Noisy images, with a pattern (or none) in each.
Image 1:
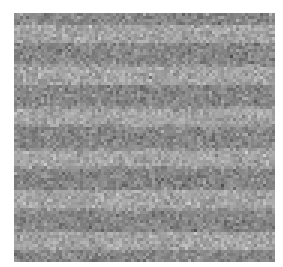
horizontal stripes
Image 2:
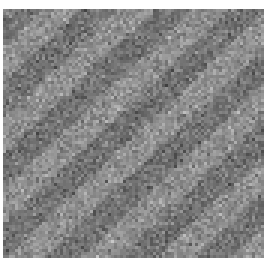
diagonal stripes
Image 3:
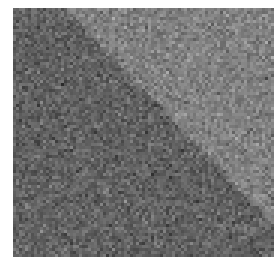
a sharp edge
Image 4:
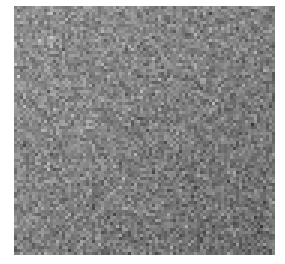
a smooth slope
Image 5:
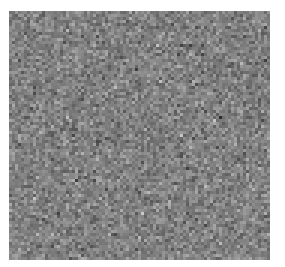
only noise
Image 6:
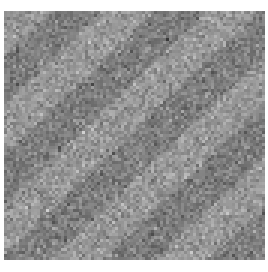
diagonal stripes
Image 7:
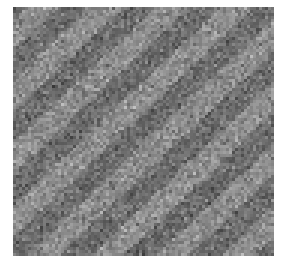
diagonal stripes
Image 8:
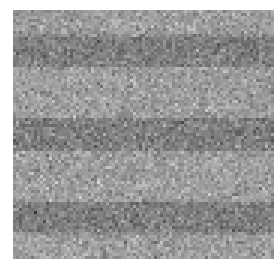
horizontal stripes
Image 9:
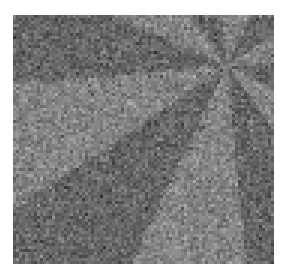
spokes from one point
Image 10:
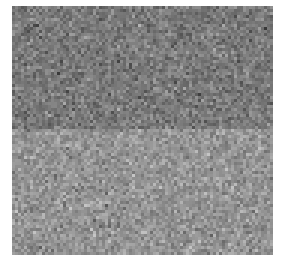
a sharp edge
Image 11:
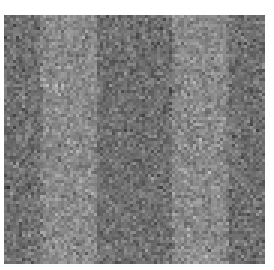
vertical stripes
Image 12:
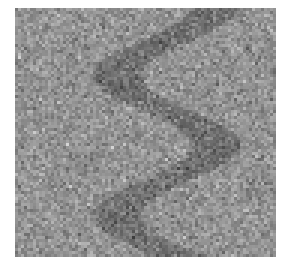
a wavy band
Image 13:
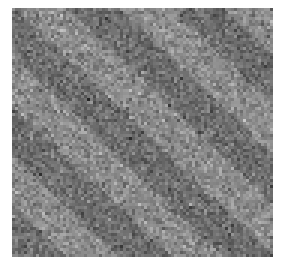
diagonal stripes
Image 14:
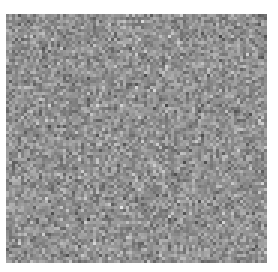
only noise
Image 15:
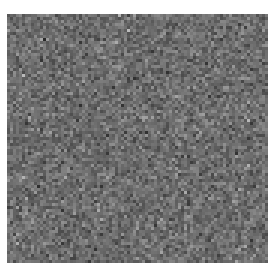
only noise
